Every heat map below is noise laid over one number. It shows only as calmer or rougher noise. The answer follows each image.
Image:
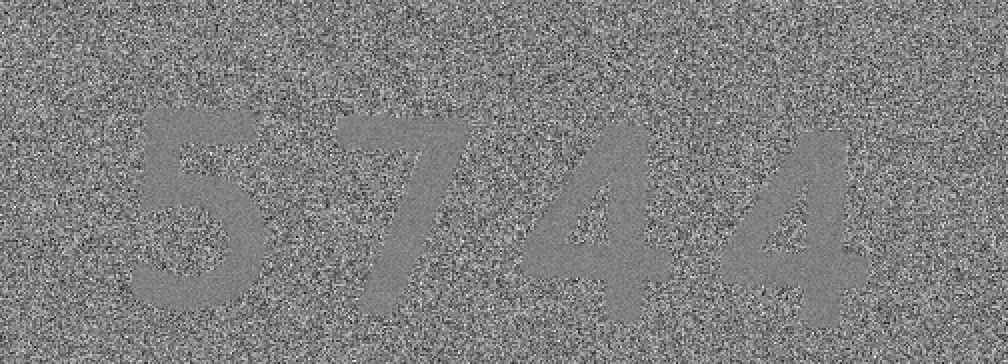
5744
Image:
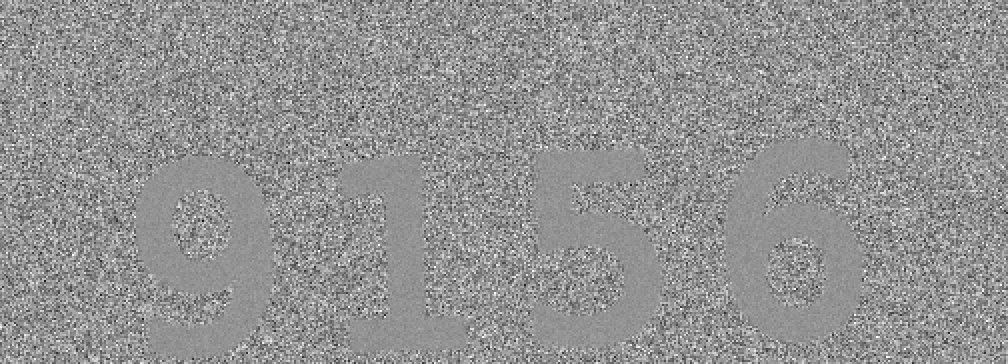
9156
